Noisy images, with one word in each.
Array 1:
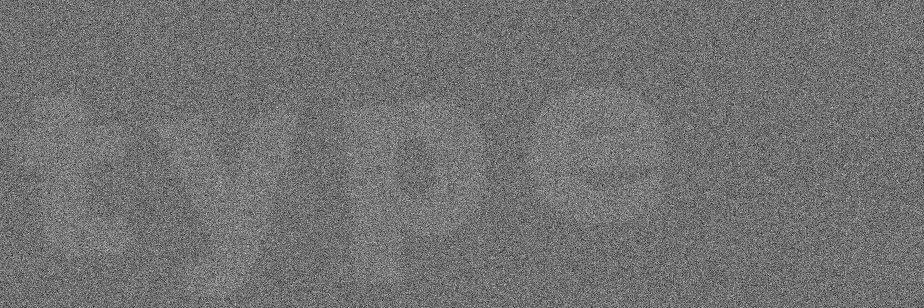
type
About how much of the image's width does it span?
two thirds
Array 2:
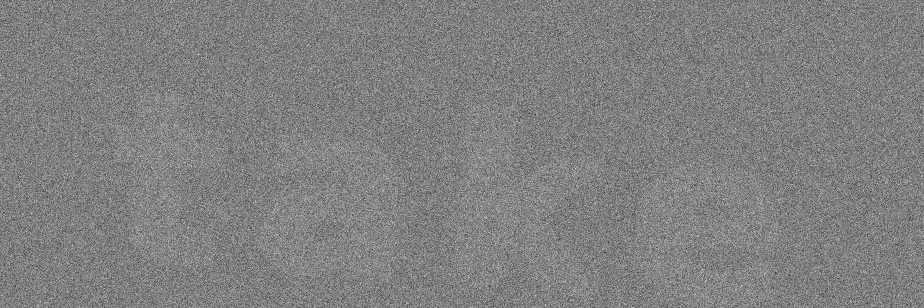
take
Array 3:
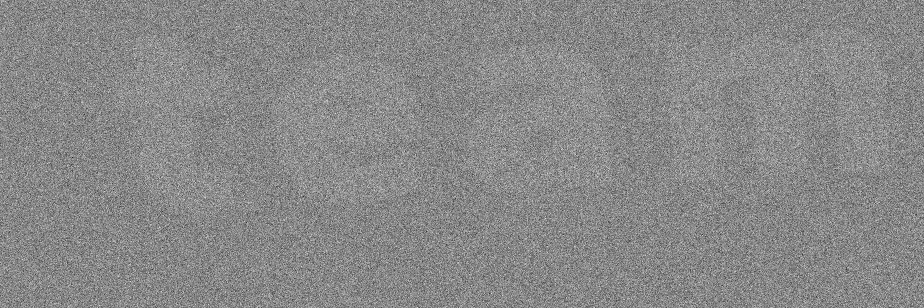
team
